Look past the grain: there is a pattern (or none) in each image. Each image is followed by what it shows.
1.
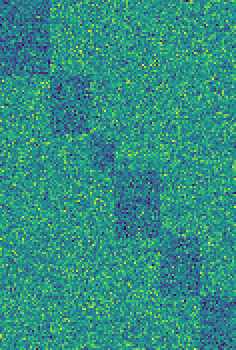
blocks along the diagonal
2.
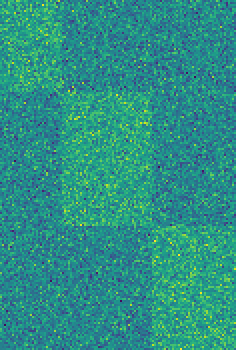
blocks along the diagonal
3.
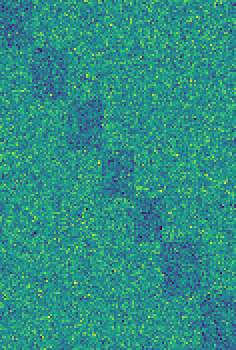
blocks along the diagonal
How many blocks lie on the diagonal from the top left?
7
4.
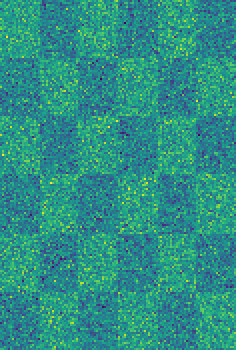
a checkerboard
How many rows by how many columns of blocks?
6 by 6
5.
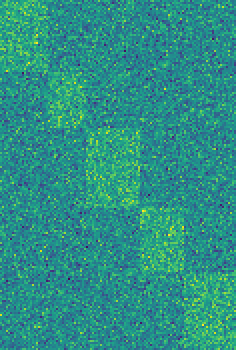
blocks along the diagonal
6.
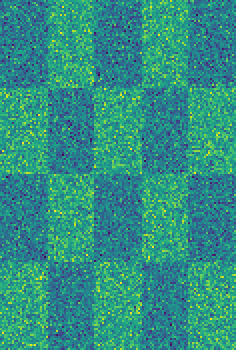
a checkerboard
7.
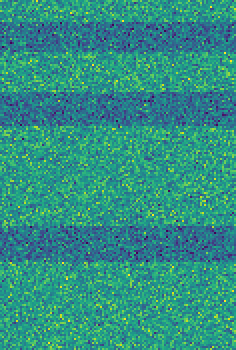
bands of rows
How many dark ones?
3
